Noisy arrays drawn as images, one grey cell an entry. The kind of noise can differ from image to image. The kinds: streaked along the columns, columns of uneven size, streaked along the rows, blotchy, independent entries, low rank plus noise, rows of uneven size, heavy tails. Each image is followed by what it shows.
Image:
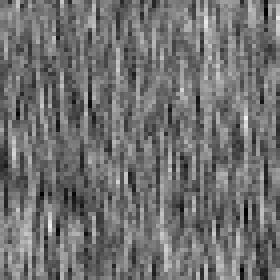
streaked along the columns
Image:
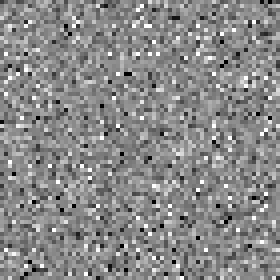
heavy tails
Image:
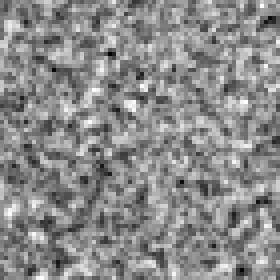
blotchy
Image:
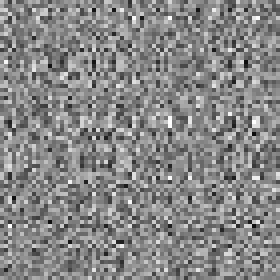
low rank plus noise
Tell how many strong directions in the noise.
two
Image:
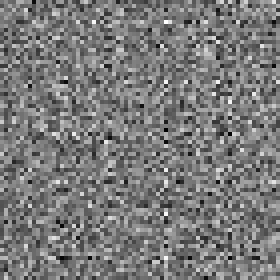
low rank plus noise
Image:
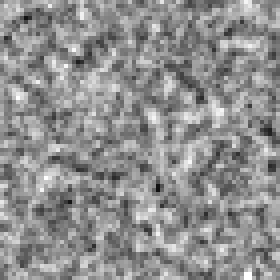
blotchy
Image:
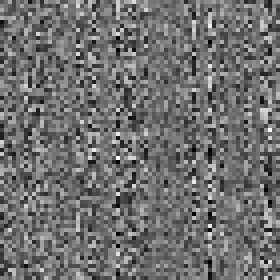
columns of uneven size
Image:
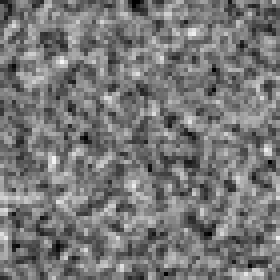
blotchy
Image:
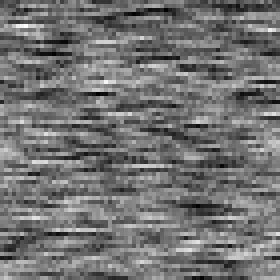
streaked along the rows
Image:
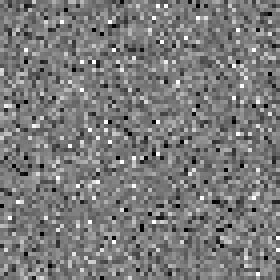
heavy tails
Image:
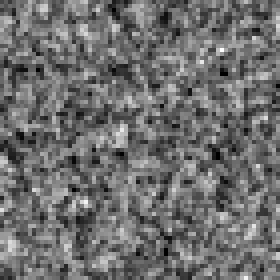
blotchy
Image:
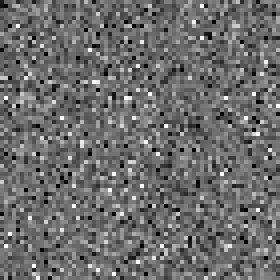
heavy tails
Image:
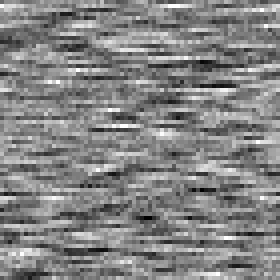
streaked along the rows
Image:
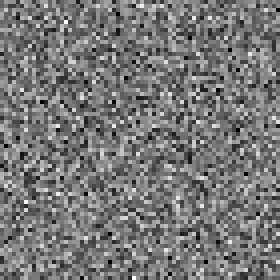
independent entries
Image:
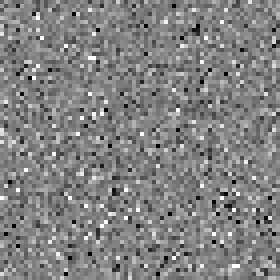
heavy tails
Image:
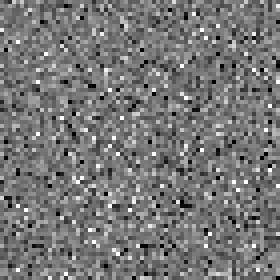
heavy tails
